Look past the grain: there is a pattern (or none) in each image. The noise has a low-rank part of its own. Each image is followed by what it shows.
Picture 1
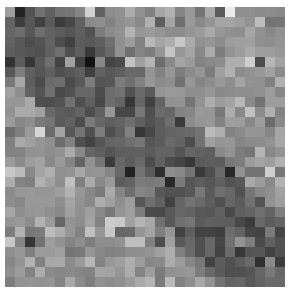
a diagonal band
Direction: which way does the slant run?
top left to bottom right
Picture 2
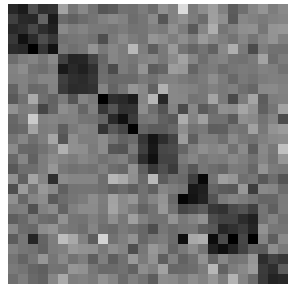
blocks along the diagonal
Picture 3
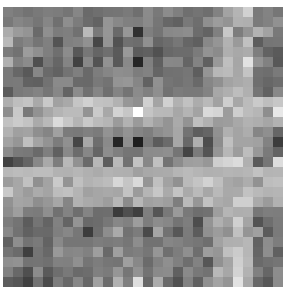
bands of rows crossing bands of columns
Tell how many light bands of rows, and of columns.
2 and 1
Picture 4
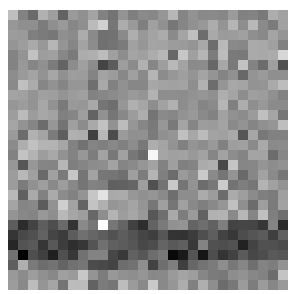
one band of rows
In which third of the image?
bottom
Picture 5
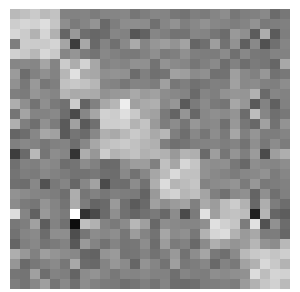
blocks along the diagonal
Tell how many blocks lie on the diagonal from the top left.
6
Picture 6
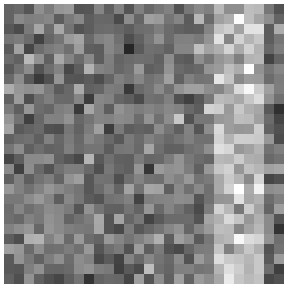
one band of columns
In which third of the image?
right
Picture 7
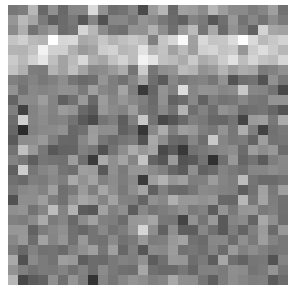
one band of rows
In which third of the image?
top
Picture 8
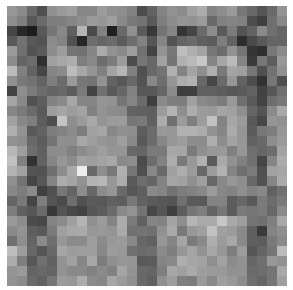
bands of rows crossing bands of columns
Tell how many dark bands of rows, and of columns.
3 and 3
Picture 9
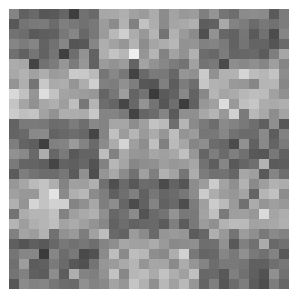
a checkerboard
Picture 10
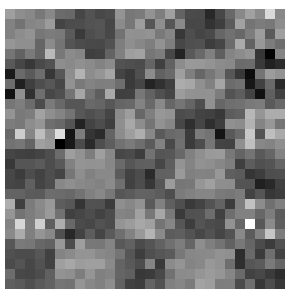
a checkerboard
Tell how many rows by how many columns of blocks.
6 by 5
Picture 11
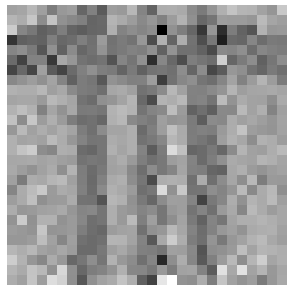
bands of rows crossing bands of columns
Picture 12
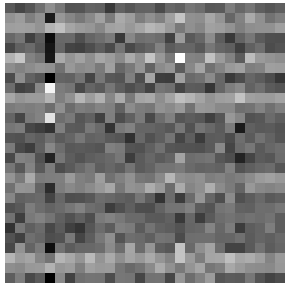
bands of rows
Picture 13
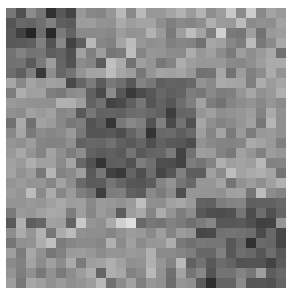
blocks along the diagonal
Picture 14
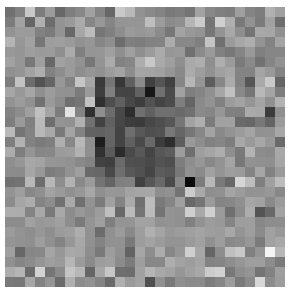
one block
